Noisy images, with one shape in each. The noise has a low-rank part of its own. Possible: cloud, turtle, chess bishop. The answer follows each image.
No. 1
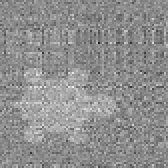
turtle
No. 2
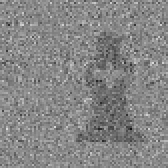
chess bishop
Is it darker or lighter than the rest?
darker
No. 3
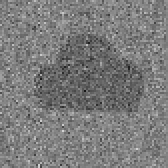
cloud
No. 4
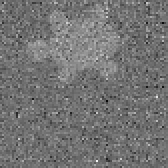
turtle
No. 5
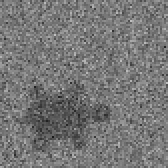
turtle
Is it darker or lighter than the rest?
darker
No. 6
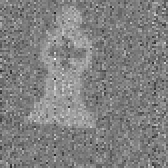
chess bishop
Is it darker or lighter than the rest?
lighter
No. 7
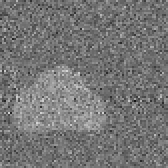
cloud
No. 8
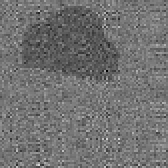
cloud
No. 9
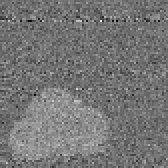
cloud
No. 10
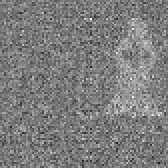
chess bishop
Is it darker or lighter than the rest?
lighter
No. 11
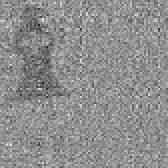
chess bishop
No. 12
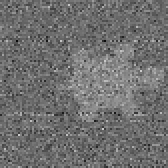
turtle
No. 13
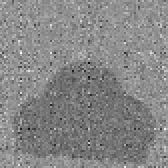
cloud
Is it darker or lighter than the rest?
darker
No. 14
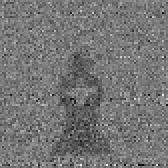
chess bishop
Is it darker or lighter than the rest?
darker
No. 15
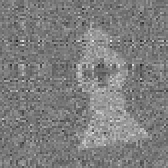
chess bishop
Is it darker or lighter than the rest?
lighter
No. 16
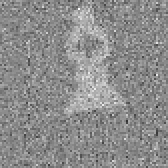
chess bishop
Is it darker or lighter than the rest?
lighter
